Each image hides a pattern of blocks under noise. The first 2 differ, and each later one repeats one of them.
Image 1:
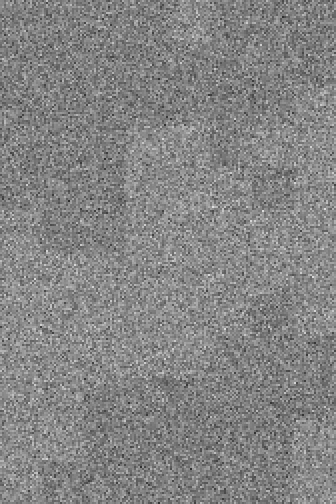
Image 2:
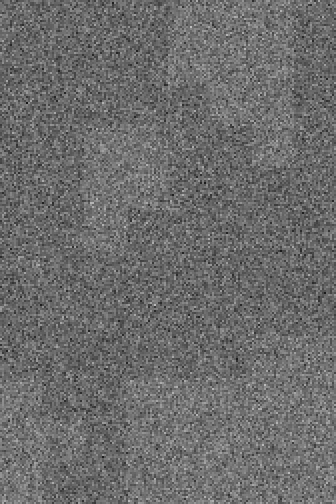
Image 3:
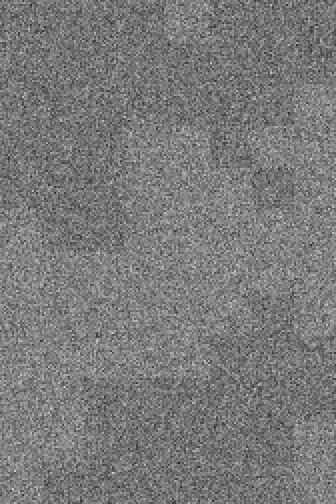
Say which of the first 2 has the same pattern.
1
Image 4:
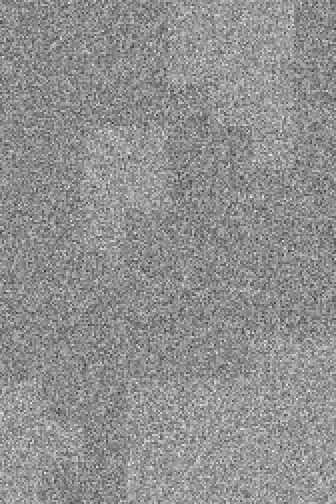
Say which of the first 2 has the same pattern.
2
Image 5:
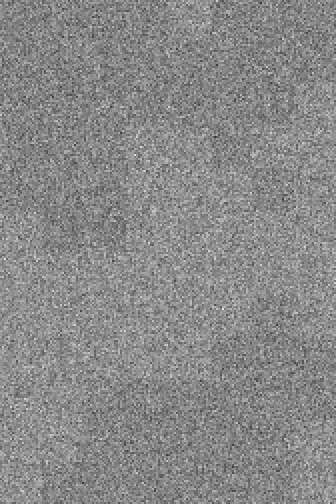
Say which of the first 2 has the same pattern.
1
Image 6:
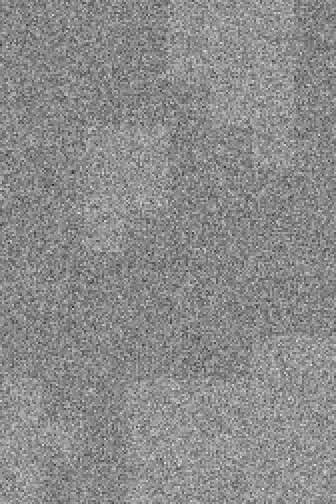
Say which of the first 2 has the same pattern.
2
